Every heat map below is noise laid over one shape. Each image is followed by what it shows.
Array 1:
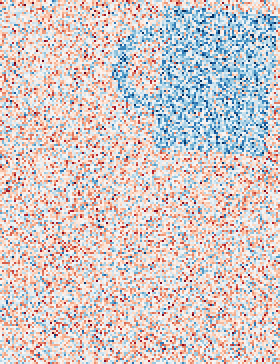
cup
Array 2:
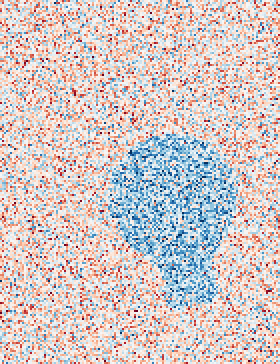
light bulb
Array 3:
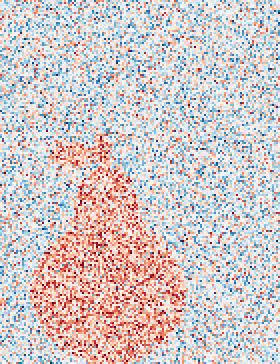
pear
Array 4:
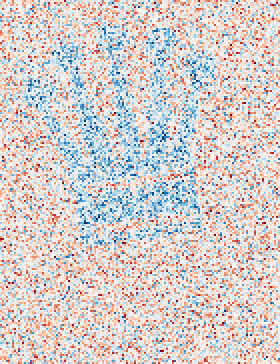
chess queen
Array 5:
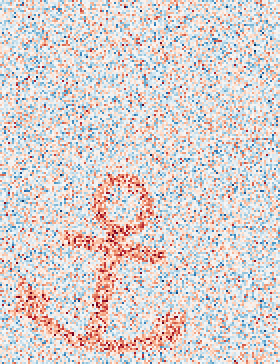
anchor
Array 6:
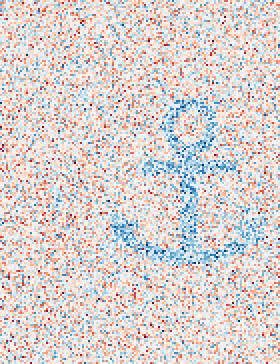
anchor
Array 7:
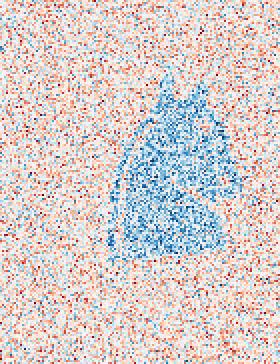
chess knight
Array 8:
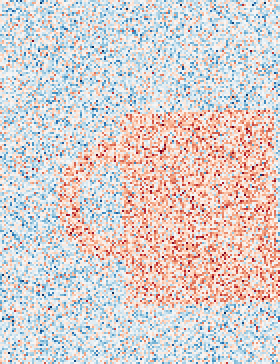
cup
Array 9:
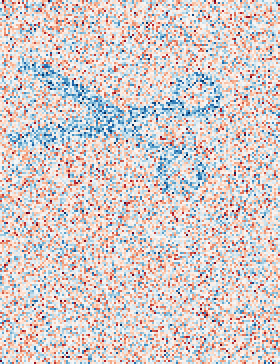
pair of scissors
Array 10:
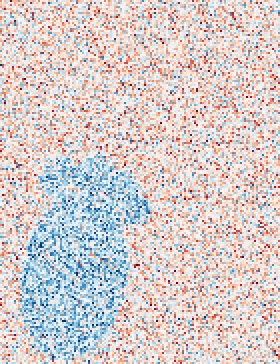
footprint
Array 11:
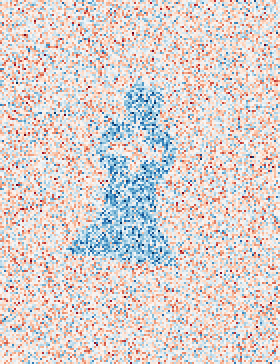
chess bishop
